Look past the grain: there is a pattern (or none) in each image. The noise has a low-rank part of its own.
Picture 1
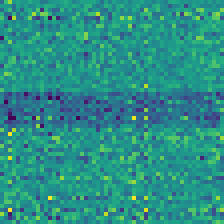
one band of rows
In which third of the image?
middle
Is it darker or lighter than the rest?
darker
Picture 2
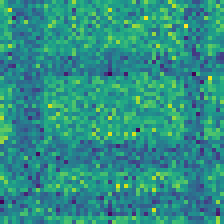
bands of rows crossing bands of columns
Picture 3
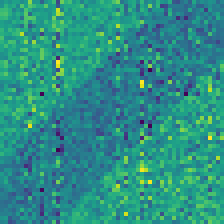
a diagonal band
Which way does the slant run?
bottom left to top right
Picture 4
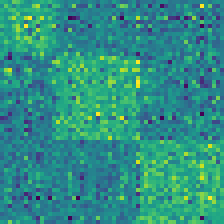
blocks along the diagonal
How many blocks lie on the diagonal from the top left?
3
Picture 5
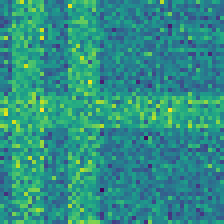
bands of rows crossing bands of columns
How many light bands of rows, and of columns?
1 and 2
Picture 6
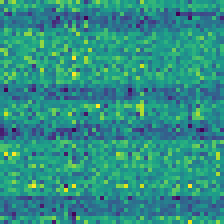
bands of rows
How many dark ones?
4
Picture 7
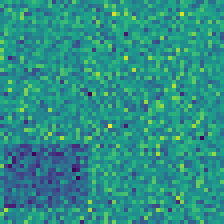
one block
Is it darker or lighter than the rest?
darker
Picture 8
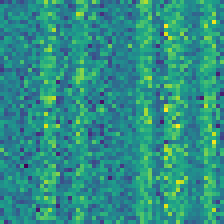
bands of columns
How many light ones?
5
